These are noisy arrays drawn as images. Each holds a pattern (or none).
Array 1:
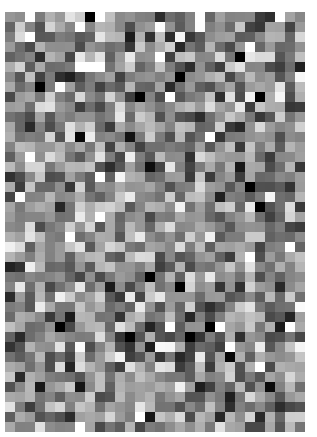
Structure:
only noise
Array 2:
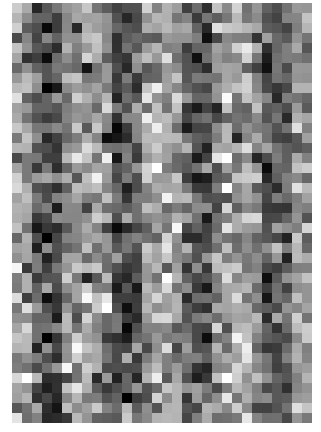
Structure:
vertical stripes
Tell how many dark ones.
4
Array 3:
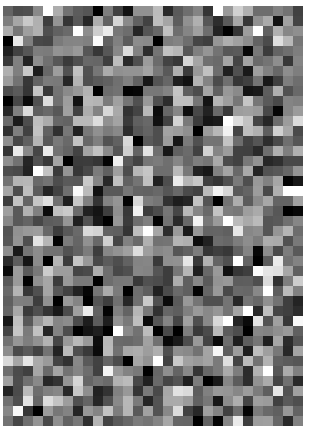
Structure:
only noise
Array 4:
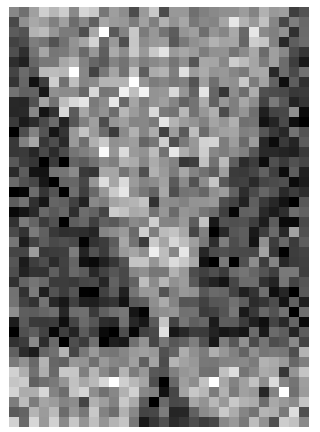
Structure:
spokes from one point
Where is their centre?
bottom middle
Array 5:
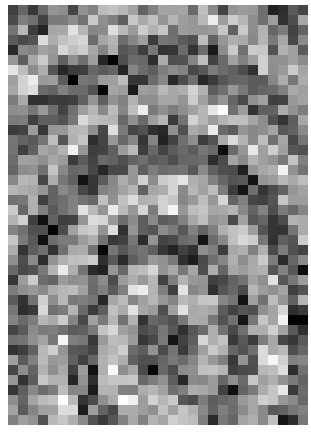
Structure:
rings round one point
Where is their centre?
bottom middle
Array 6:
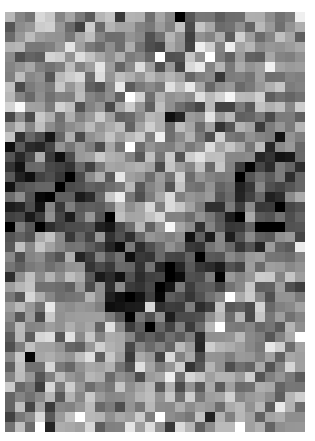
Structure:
a wavy band
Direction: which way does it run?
left to right
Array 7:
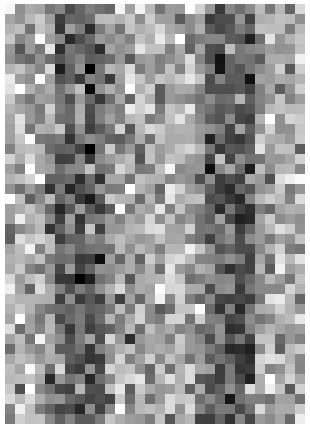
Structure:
vertical stripes
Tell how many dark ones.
2
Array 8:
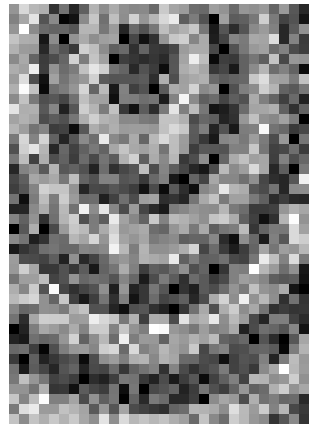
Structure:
rings round one point
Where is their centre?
top middle
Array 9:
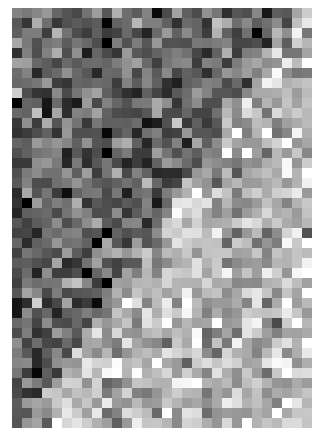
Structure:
a sharp edge
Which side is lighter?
bottom right
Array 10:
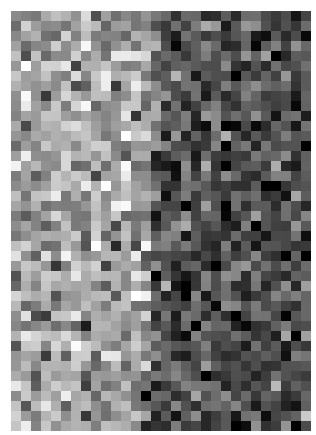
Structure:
a sharp edge
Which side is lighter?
left
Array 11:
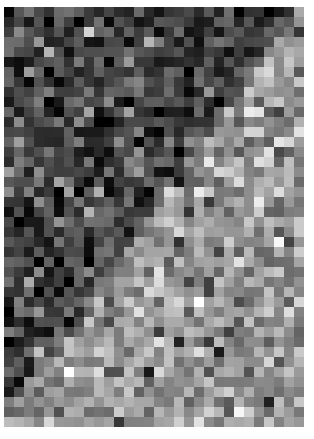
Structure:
a sharp edge
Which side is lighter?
bottom right
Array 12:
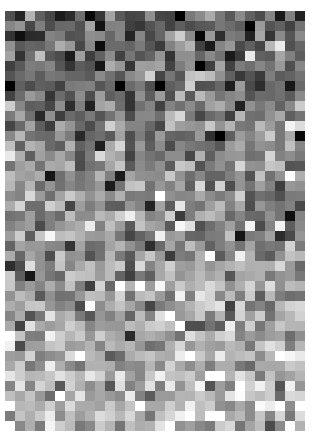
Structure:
a smooth slope
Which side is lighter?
bottom
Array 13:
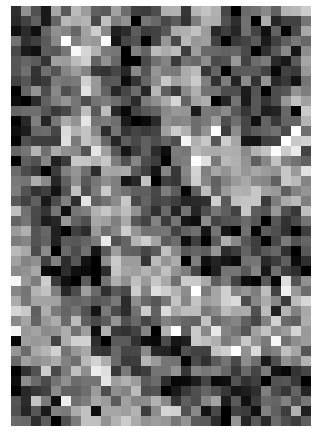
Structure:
rings round one point
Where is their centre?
top right
